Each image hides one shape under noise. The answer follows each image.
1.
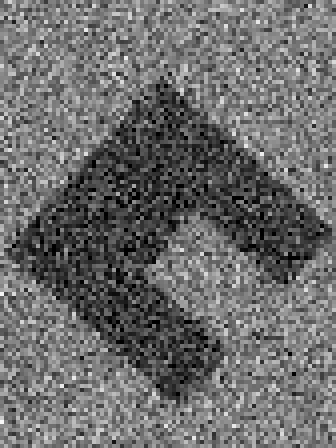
square with a notch
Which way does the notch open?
down and right
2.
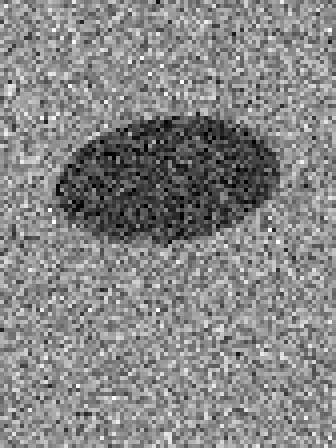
ellipse
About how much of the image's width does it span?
two thirds
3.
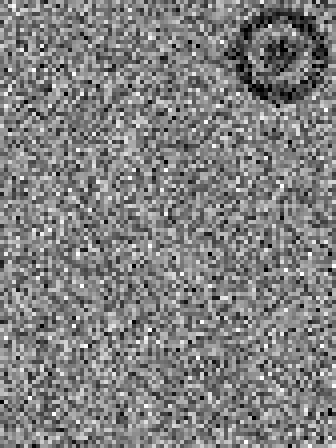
bullseye
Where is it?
top right
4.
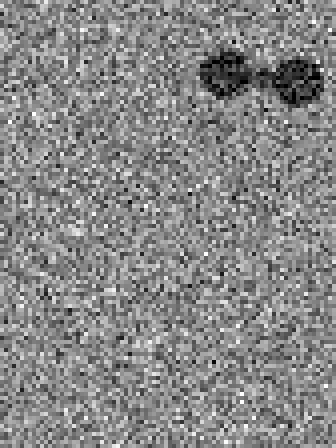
dumbbell
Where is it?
top right
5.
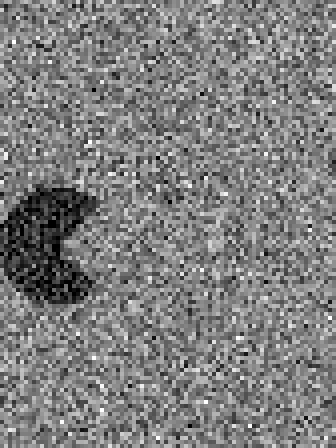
disc with a wedge cut out
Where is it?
middle left
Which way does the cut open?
right
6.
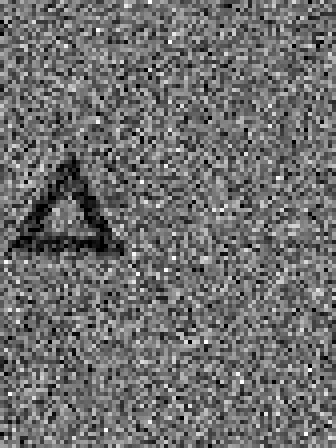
triangle frame
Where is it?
middle left
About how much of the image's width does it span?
a third
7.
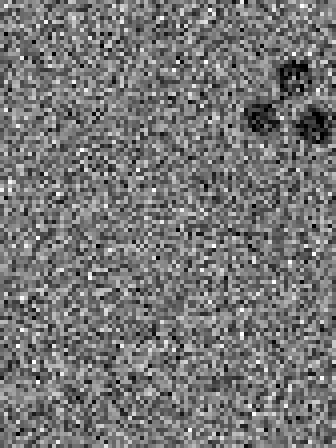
three dots
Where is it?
top right
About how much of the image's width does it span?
a quarter
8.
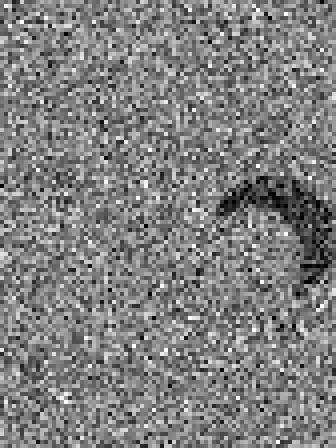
crescent
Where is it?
middle right
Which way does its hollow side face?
down and left
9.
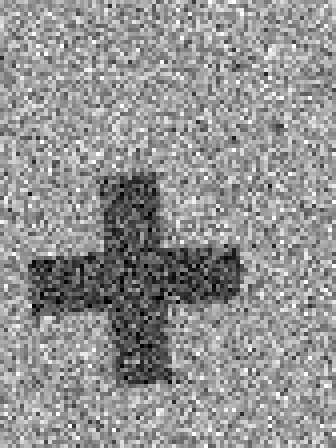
cross
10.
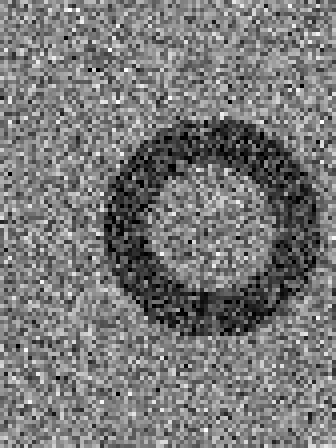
ring
